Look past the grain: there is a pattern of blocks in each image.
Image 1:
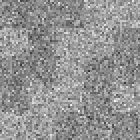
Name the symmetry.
the same after a half turn
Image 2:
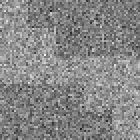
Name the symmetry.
the same after a half turn
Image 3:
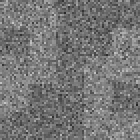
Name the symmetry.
the same after a half turn
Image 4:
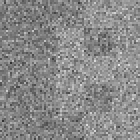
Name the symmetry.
top and bottom mirror each other
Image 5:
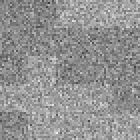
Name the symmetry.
no symmetry
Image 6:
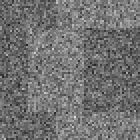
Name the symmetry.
top and bottom mirror each other
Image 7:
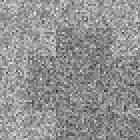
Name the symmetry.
mirrored about the diagonal from the top left
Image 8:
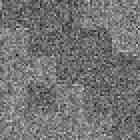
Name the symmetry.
mirrored about the diagonal from the bottom left
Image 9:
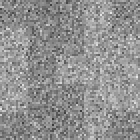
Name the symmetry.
top and bottom mirror each other
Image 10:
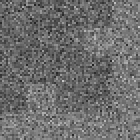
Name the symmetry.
mirrored about the diagonal from the top left
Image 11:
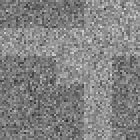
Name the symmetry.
mirrored about the diagonal from the bottom left
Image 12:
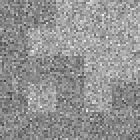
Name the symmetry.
mirrored about the diagonal from the bottom left
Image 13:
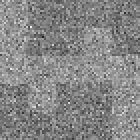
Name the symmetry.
the same after a half turn
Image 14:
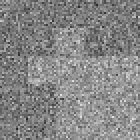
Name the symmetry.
mirrored about the diagonal from the top left
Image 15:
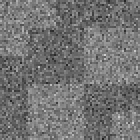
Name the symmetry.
mirrored about the diagonal from the top left
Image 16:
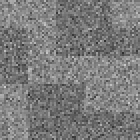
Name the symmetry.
no symmetry
